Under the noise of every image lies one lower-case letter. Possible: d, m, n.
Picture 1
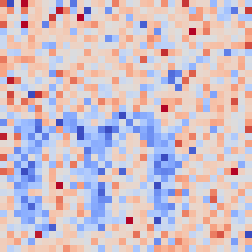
blue m
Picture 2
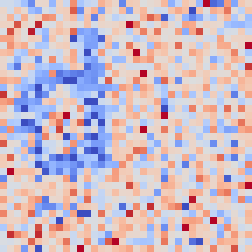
blue d
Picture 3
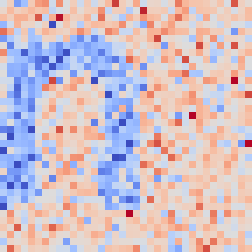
blue n
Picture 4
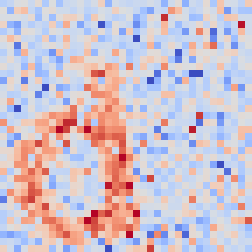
red d
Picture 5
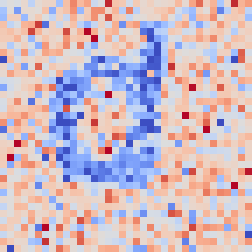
blue d
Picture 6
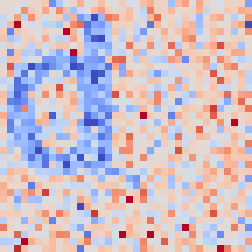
blue d
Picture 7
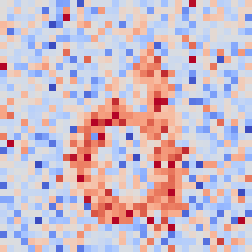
red d
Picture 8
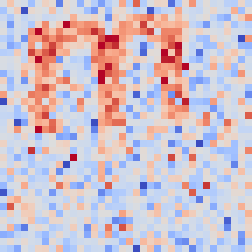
red m
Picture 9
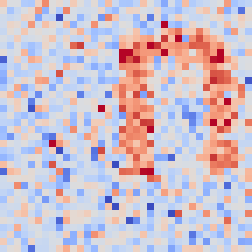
red n
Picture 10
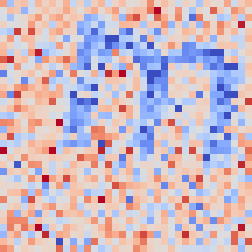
blue m
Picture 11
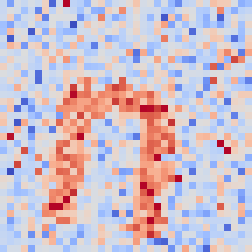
red n
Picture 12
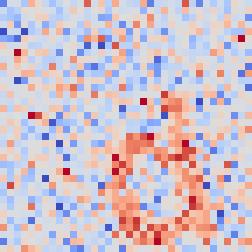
red d
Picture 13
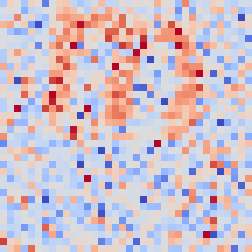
red m
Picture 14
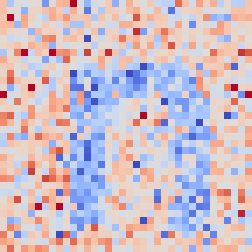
blue n
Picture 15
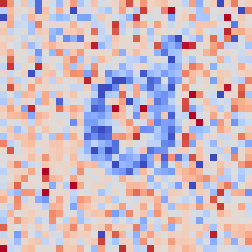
blue d
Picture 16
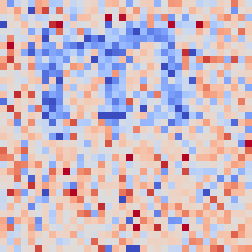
blue m
